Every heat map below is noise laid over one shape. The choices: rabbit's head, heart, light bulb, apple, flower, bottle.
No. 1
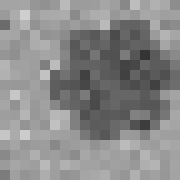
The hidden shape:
flower
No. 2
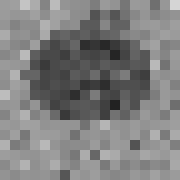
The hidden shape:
apple
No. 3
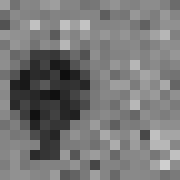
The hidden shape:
light bulb
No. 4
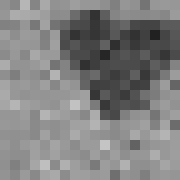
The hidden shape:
heart
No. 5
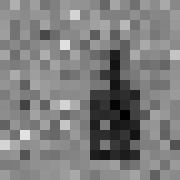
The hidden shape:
bottle
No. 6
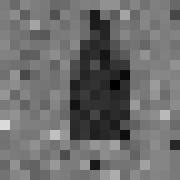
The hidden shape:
bottle
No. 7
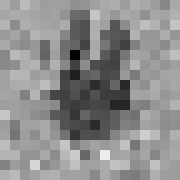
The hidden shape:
rabbit's head
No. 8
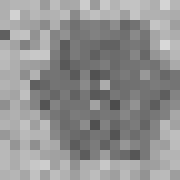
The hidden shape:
flower
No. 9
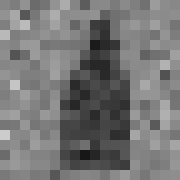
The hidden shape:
bottle
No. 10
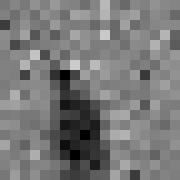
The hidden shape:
bottle
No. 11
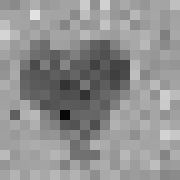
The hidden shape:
heart
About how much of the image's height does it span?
two thirds
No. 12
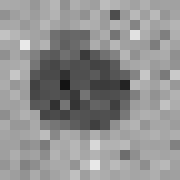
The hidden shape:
apple
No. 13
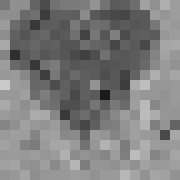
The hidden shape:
heart
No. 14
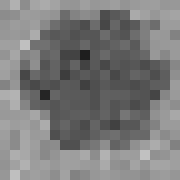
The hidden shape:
flower
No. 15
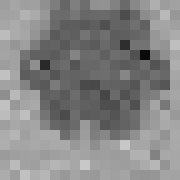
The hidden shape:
flower
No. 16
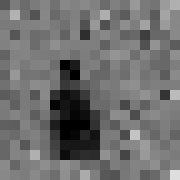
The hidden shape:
bottle
